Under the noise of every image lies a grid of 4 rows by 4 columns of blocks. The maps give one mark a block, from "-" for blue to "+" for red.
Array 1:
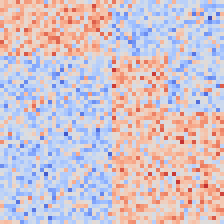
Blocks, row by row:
+ + - -
- - + -
- - + +
- - + +
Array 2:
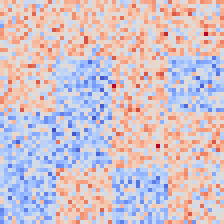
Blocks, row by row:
+ + + +
+ - + -
- - + +
- + - +
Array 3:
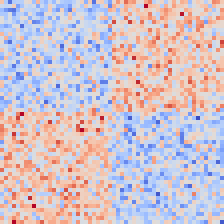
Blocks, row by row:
- - + +
- - + +
+ + - -
+ + - -
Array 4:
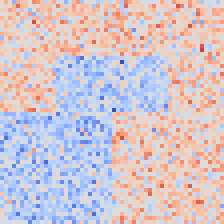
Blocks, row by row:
+ + + +
+ - - +
- - + +
- - + +
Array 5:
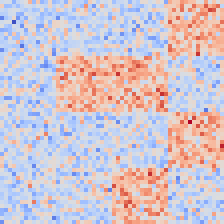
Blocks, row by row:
- - - +
- + + -
- - - +
- - + -
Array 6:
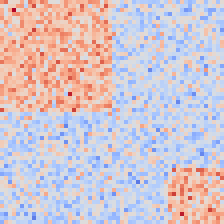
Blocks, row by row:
+ + - -
+ + - -
- - - -
- - - +
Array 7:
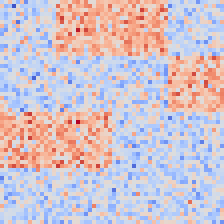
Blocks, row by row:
- + + -
- - - +
+ + - -
- - - -
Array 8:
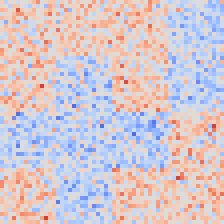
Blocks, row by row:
+ + + -
+ - + -
- - - +
+ - + +
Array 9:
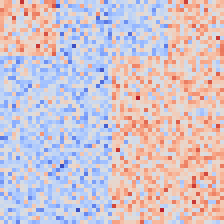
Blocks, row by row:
+ - - +
- - + +
- - + +
- - + +
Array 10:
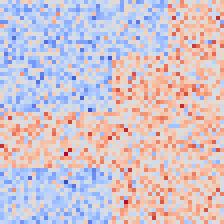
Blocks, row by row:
- - - +
- - + +
+ + + +
- - + +
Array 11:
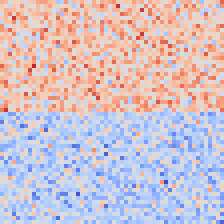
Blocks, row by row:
+ + + +
+ + + +
- - - -
- - - -
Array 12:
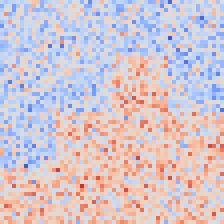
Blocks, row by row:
- - - -
- - + -
- + + +
+ + + +
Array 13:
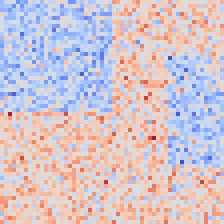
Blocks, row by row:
- - + +
- - + -
+ + + -
+ + + +
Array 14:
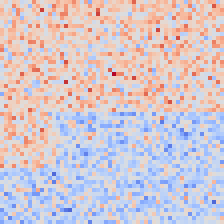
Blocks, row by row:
+ + + +
+ + + +
+ - - -
- - - -
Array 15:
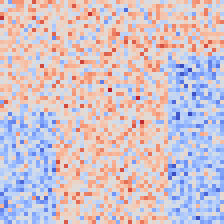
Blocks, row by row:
+ + + +
+ + + -
- + + -
- + + -
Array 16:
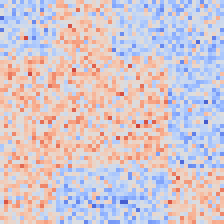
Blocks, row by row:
- + - -
+ + + -
+ + + -
+ - - +
